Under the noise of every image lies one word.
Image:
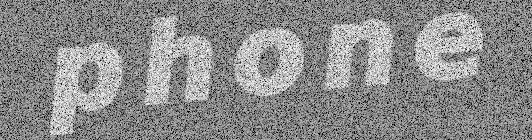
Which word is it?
phone
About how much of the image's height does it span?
nearly all
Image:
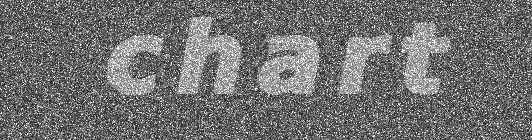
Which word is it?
chart
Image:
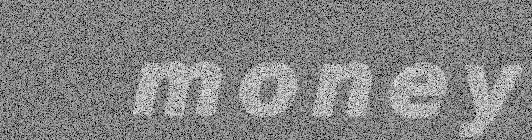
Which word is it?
money
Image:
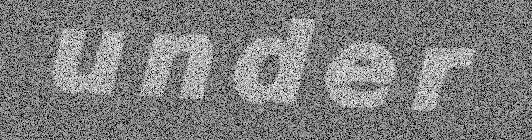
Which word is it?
under
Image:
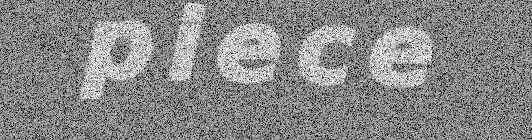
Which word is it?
piece
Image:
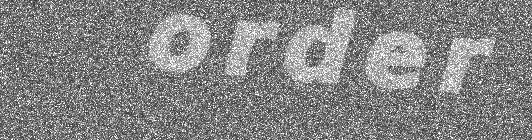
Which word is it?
order
